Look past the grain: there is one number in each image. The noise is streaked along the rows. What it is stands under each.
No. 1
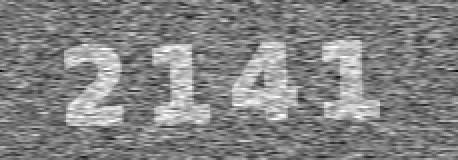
2141
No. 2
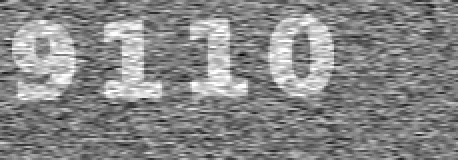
9110
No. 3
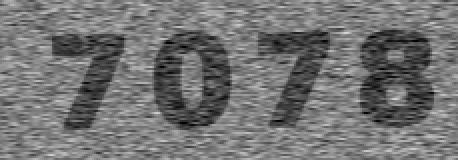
7078
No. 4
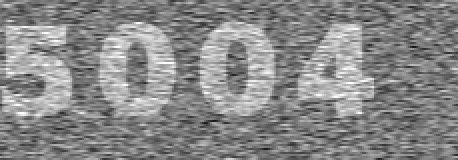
5004
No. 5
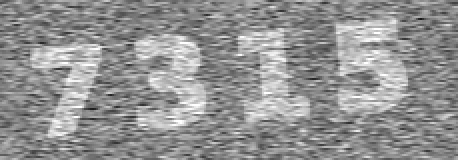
7315
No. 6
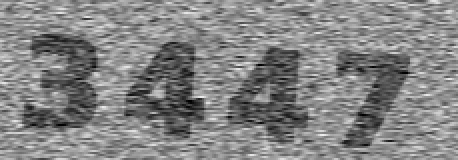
3447
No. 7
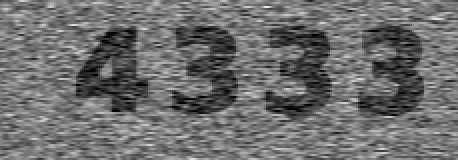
4333
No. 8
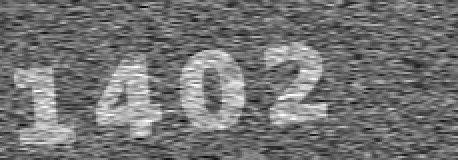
1402
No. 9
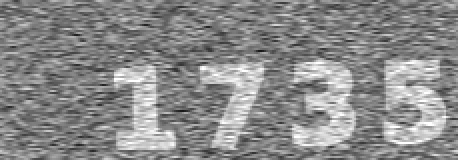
1735
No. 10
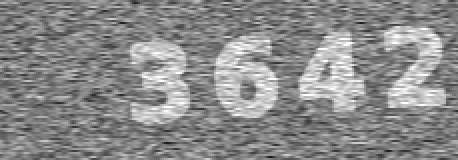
3642
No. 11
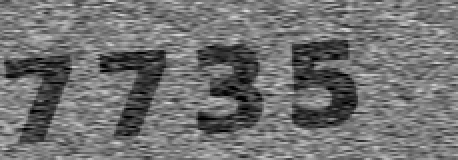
7735
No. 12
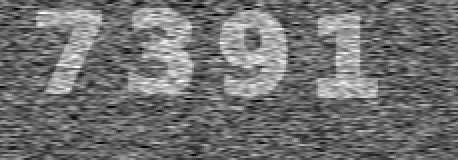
7391
